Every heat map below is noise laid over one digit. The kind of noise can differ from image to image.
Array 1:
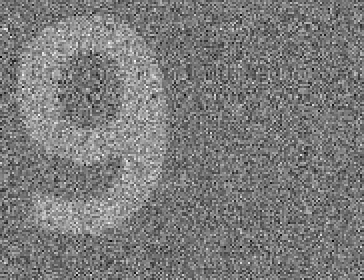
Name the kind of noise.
low rank plus noise
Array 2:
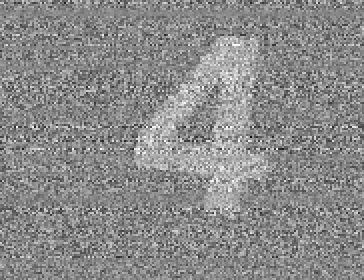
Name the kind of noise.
rows of uneven size
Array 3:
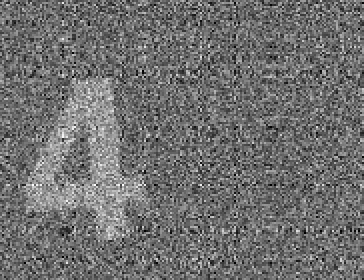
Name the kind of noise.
low rank plus noise
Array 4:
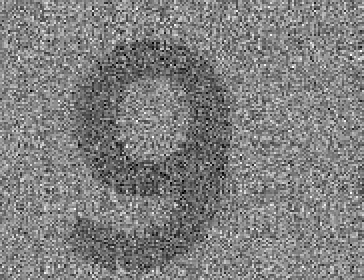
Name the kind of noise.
low rank plus noise
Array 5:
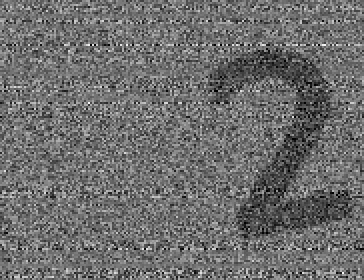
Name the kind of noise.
rows of uneven size
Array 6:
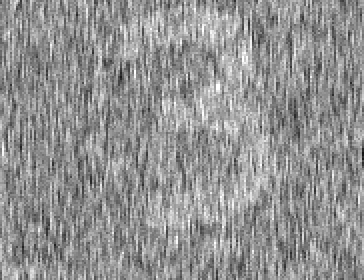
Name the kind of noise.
streaked along the columns
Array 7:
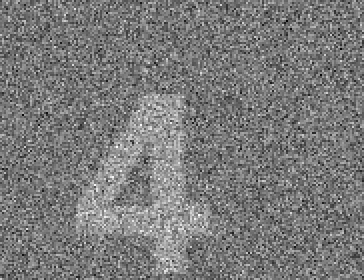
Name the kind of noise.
independent entries
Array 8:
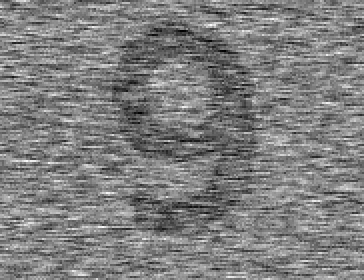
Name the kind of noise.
streaked along the rows
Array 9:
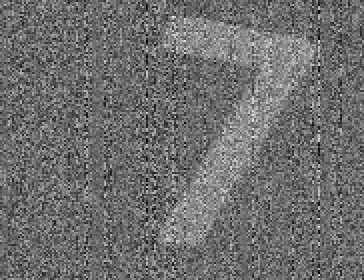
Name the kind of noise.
columns of uneven size
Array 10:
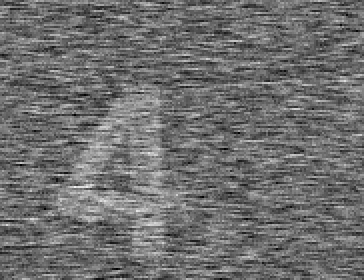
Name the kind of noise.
streaked along the rows
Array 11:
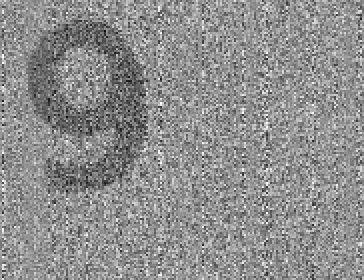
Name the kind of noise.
columns of uneven size
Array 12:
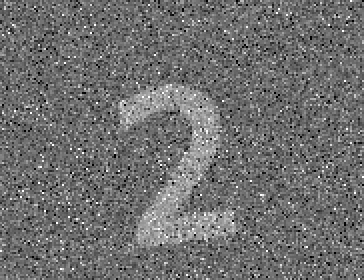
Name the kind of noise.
heavy tails
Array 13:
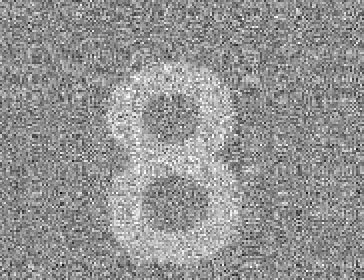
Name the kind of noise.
low rank plus noise
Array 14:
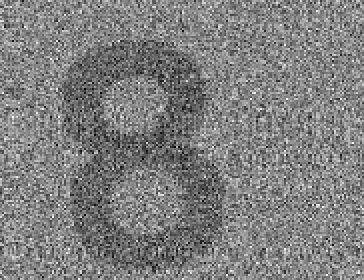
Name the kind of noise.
low rank plus noise
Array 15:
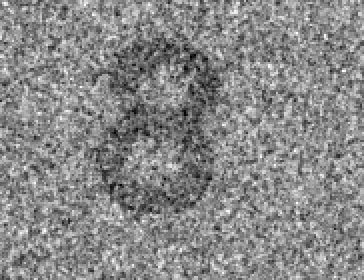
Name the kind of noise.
blotchy
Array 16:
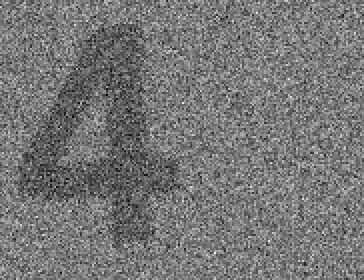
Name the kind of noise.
independent entries
